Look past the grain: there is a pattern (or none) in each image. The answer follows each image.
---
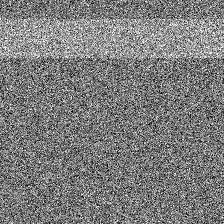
one horizontal stripe
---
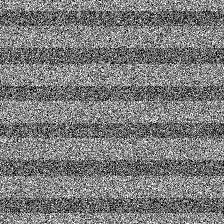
horizontal stripes
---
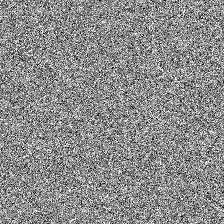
only noise
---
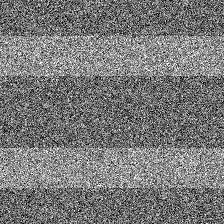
horizontal stripes
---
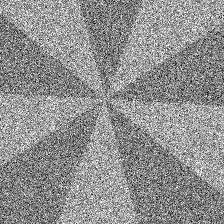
spokes from one point
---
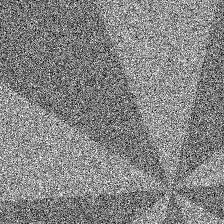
spokes from one point
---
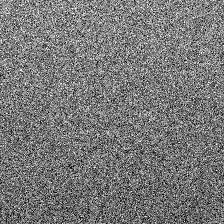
a smooth slope
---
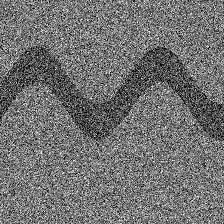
a wavy band
